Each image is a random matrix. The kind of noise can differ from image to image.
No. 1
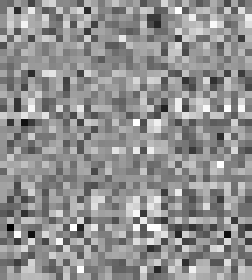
low rank plus noise
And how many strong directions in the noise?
two
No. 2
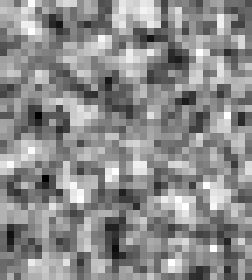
blotchy
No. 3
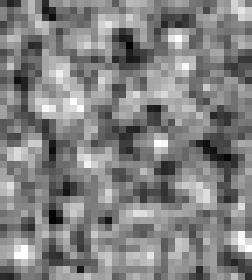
blotchy
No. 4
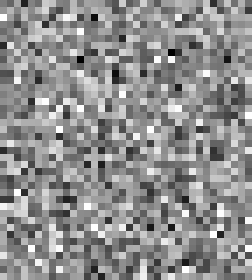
independent entries
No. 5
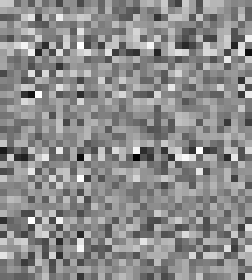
low rank plus noise
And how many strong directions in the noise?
three or four
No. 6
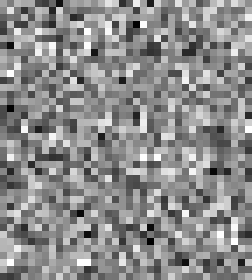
low rank plus noise
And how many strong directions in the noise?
five to eight
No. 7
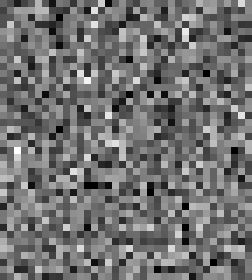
independent entries
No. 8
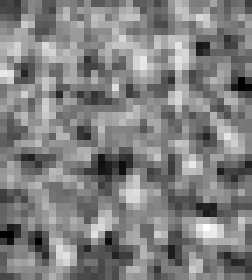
blotchy
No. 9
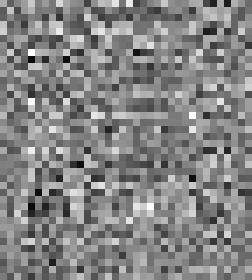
low rank plus noise
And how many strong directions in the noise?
three or four
